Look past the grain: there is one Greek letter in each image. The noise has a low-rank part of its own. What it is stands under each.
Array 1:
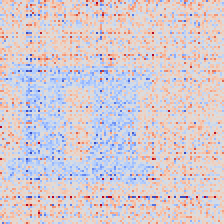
pi
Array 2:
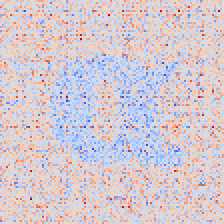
alpha
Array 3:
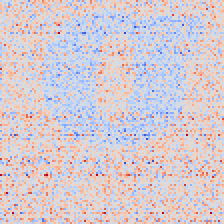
sigma
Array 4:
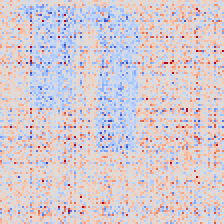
eta
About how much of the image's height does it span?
two thirds
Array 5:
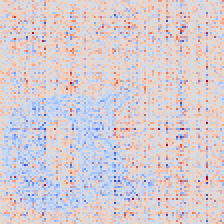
alpha
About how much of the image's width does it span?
two thirds
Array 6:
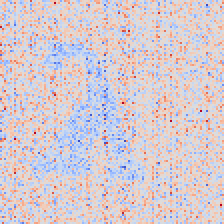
lambda
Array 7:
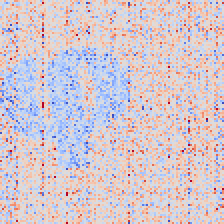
phi
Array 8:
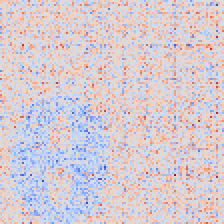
theta
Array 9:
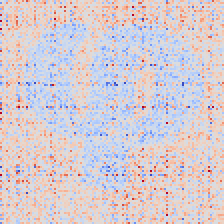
phi
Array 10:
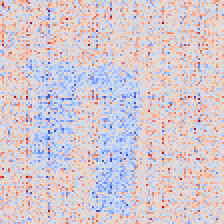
eta
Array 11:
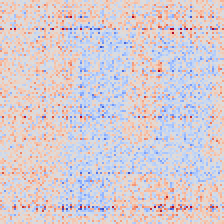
mu
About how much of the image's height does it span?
nearly all
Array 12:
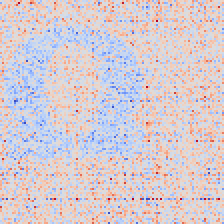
omega
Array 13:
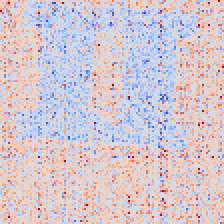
pi
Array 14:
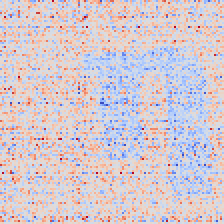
eta
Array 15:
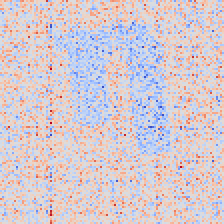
eta
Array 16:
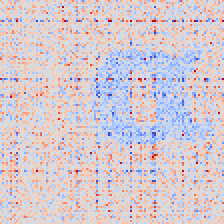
alpha
